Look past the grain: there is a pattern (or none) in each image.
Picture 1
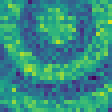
rings round one point
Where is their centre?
top middle
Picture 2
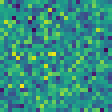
only noise
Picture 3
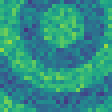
rings round one point
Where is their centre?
top middle
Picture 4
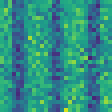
vertical stripes
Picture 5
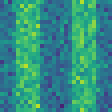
vertical stripes
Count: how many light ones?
2
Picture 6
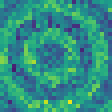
rings round one point
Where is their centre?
centre
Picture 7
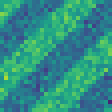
diagonal stripes
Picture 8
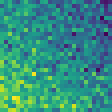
a smooth slope
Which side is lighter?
bottom left
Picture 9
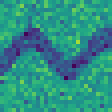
a wavy band
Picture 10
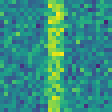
one vertical stripe
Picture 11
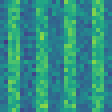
vertical stripes
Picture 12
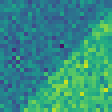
a sharp edge
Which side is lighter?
bottom right
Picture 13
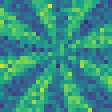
spokes from one point
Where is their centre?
centre
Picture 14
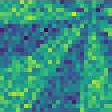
spokes from one point
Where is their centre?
top right
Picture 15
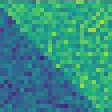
a sharp edge
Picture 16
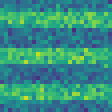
horizontal stripes
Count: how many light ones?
3
